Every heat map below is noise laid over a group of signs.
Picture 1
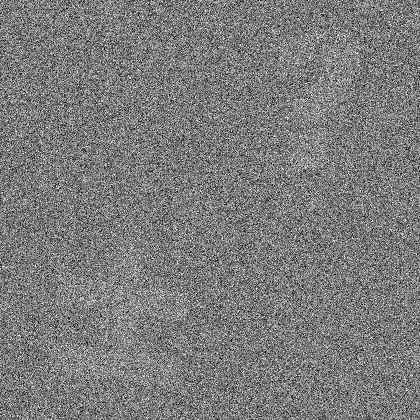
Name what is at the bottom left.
plus-minus sign
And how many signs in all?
2
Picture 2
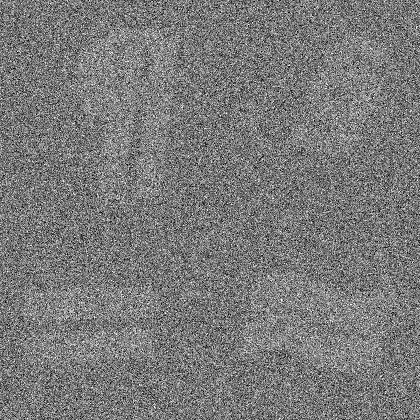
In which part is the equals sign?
bottom left
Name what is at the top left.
pilcrow
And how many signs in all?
4
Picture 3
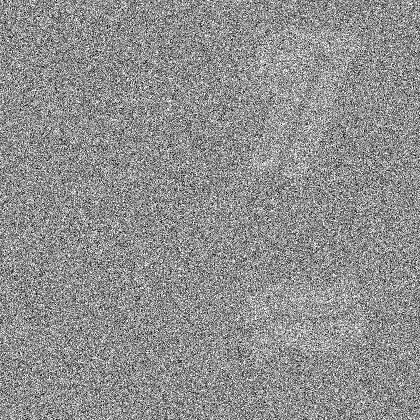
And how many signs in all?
2
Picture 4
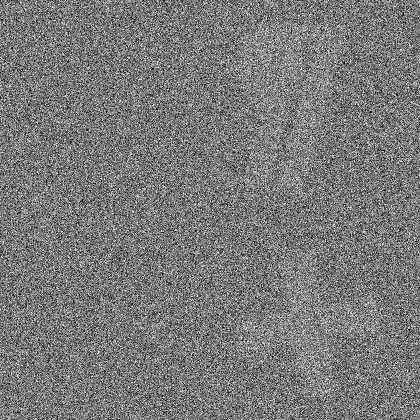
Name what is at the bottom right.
plus sign
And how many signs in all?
2
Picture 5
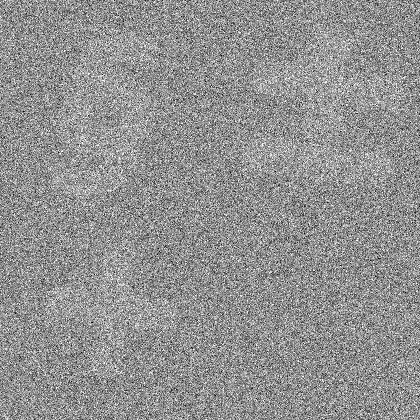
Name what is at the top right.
plus-minus sign
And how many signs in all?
3
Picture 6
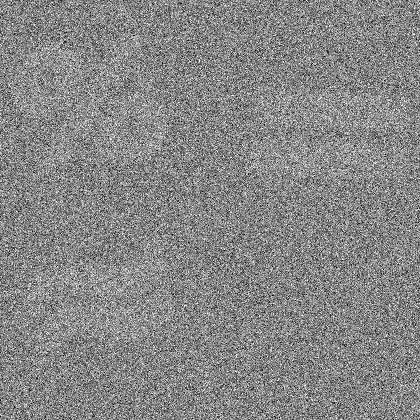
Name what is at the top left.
percent sign
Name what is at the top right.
equals sign
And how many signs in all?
3
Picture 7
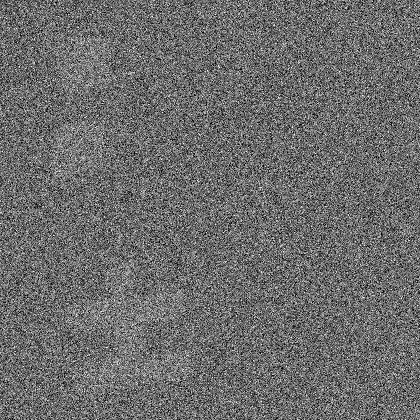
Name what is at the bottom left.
plus-minus sign
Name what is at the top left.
colon
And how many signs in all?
2
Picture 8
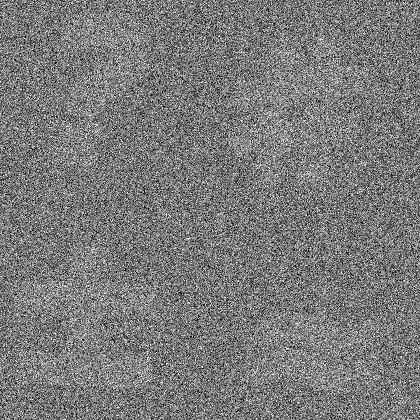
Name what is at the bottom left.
plus-minus sign
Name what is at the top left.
question mark
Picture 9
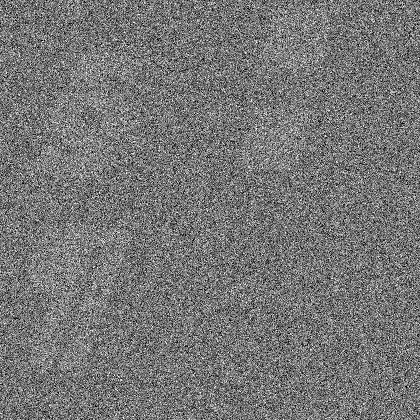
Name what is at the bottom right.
nothing
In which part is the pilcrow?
bottom left
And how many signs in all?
3
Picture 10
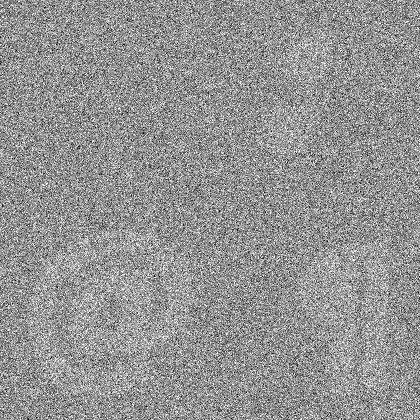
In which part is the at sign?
bottom left
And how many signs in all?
3
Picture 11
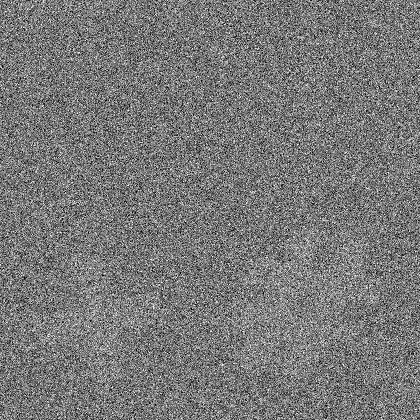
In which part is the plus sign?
bottom left
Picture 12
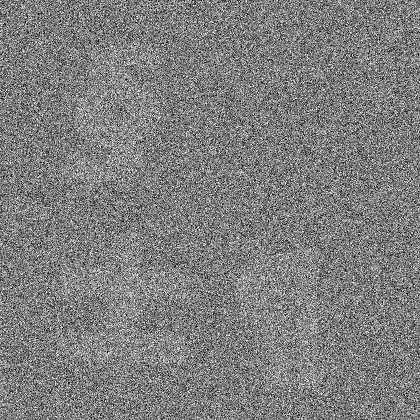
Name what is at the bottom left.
plus-minus sign
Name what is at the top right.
nothing
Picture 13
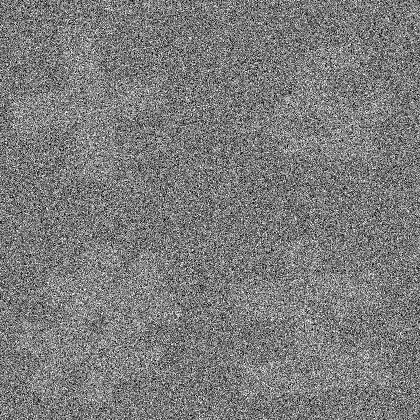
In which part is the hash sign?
bottom left
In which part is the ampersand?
top right
